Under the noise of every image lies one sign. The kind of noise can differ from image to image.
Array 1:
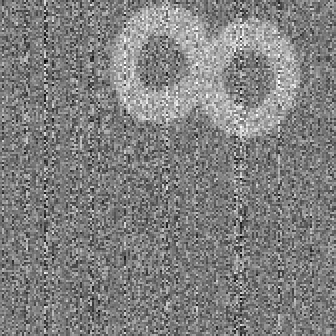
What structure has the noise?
columns of uneven size
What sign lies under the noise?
infinity sign
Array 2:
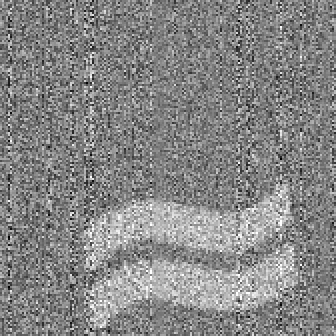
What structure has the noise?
columns of uneven size
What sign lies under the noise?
approximately sign
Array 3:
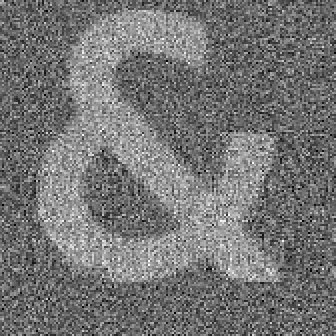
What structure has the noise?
low rank plus noise
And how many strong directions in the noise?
five to eight
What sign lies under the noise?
ampersand
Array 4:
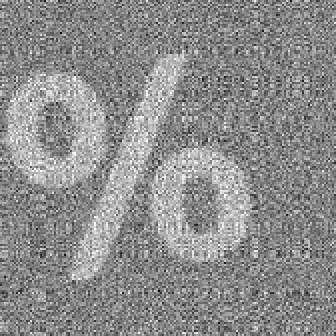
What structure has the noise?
low rank plus noise
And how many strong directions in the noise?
two
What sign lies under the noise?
percent sign
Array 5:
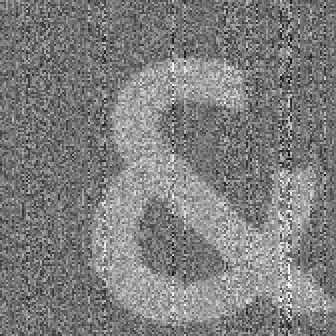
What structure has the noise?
columns of uneven size
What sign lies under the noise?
ampersand
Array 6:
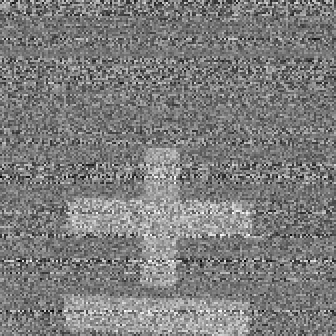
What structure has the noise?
rows of uneven size
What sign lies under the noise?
plus-minus sign
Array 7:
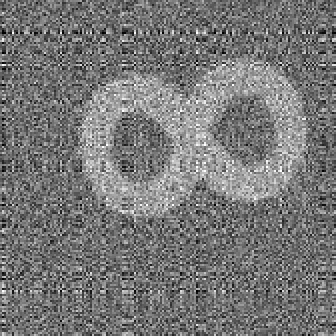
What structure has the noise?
low rank plus noise
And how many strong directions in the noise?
one
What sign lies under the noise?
infinity sign
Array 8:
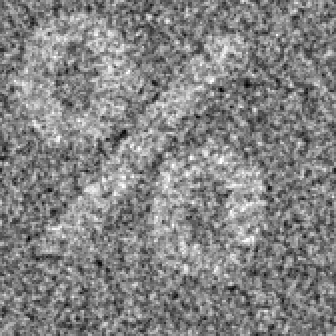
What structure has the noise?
blotchy
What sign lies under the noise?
percent sign
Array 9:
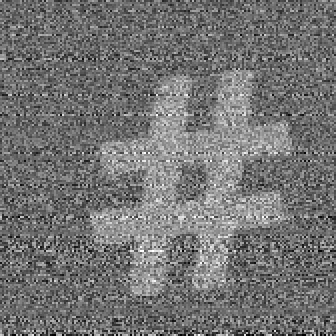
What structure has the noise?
rows of uneven size
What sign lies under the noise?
hash sign
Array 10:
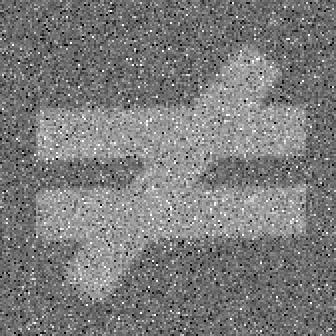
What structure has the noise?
heavy tails
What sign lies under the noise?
not-equal sign
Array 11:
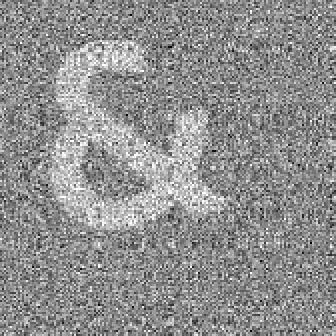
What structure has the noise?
low rank plus noise
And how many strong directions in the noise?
three or four
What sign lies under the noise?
ampersand
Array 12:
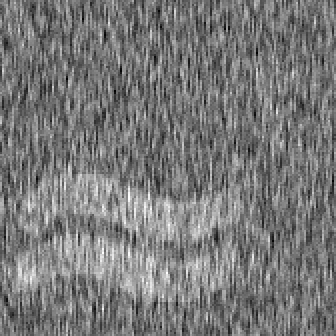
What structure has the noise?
streaked along the columns
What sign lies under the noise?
approximately sign
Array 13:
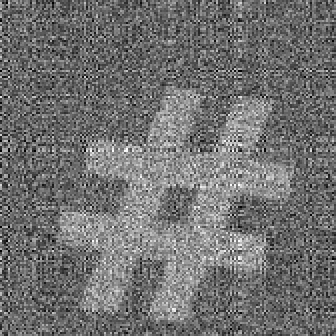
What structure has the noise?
low rank plus noise
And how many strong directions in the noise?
one
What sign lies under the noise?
hash sign
